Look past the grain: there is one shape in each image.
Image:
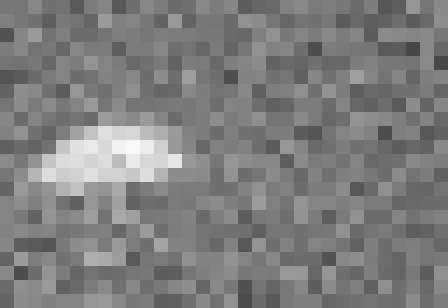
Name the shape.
umbrella
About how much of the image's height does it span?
half
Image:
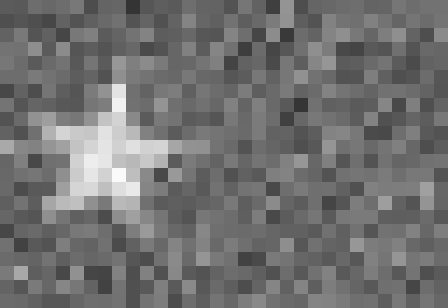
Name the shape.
star
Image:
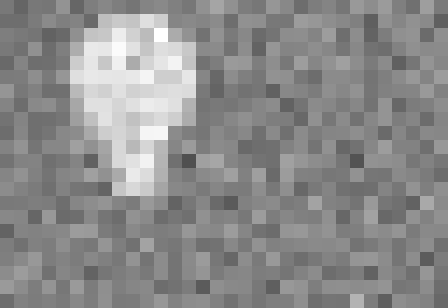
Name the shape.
light bulb
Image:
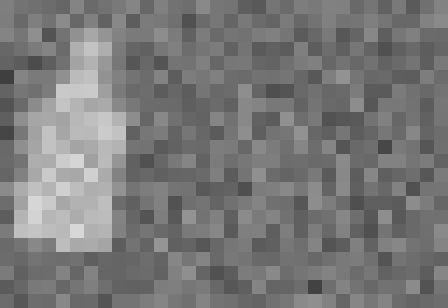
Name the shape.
bottle
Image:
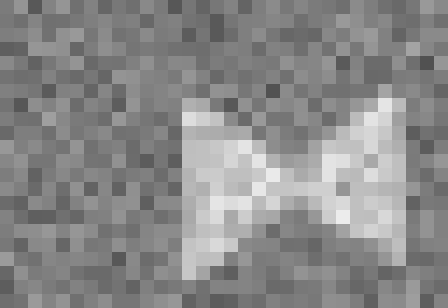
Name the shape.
bow tie
